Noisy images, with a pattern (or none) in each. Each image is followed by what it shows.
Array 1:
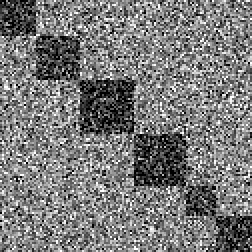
blocks along the diagonal
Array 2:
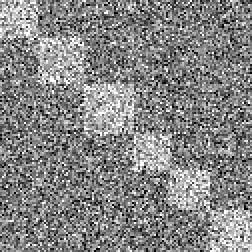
blocks along the diagonal
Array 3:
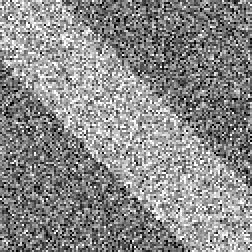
a diagonal band
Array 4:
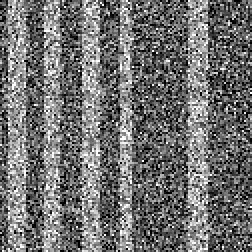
bands of columns
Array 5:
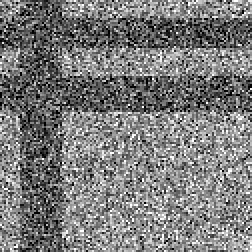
bands of rows crossing bands of columns
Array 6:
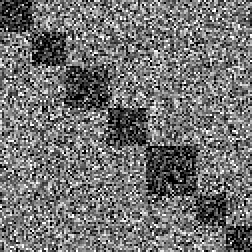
blocks along the diagonal
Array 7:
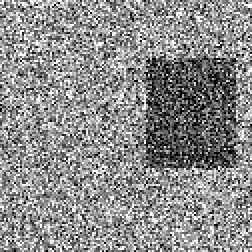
one block
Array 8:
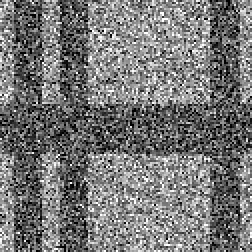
bands of rows crossing bands of columns
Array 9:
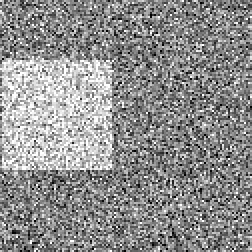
one block
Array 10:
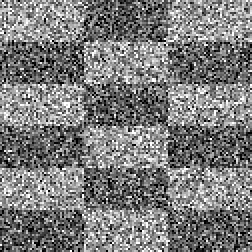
a checkerboard
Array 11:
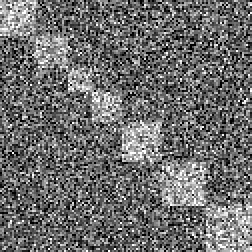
blocks along the diagonal
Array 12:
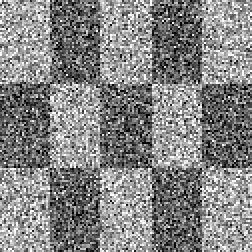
a checkerboard
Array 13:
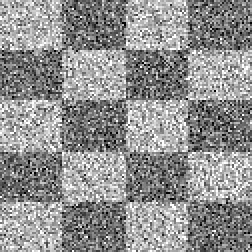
a checkerboard
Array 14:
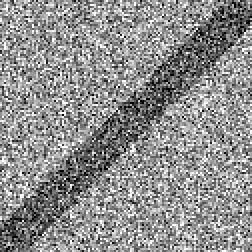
a diagonal band
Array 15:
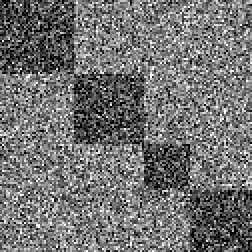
blocks along the diagonal
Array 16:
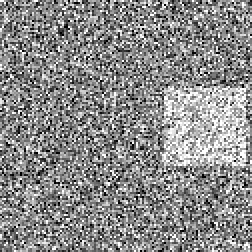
one block
